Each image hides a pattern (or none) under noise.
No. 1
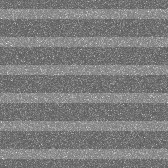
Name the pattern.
horizontal stripes
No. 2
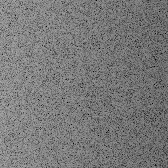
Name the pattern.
a smooth slope
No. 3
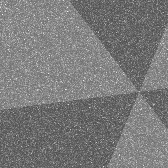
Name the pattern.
spokes from one point
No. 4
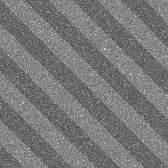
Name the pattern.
diagonal stripes
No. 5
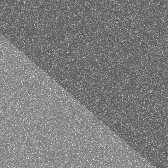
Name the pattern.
a sharp edge
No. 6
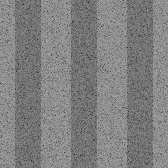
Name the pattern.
vertical stripes
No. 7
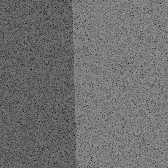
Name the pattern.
a sharp edge
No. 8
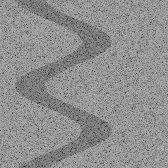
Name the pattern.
a wavy band
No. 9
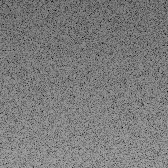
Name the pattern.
a smooth slope
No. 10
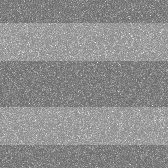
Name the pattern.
horizontal stripes
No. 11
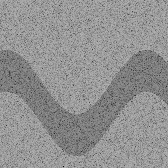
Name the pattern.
a wavy band
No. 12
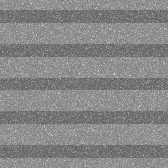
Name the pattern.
horizontal stripes
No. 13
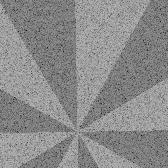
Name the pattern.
spokes from one point
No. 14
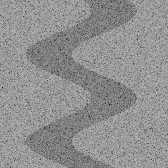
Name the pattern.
a wavy band
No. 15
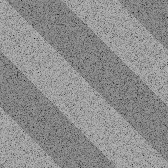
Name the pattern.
diagonal stripes
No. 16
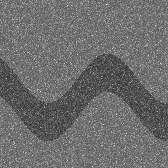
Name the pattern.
a wavy band
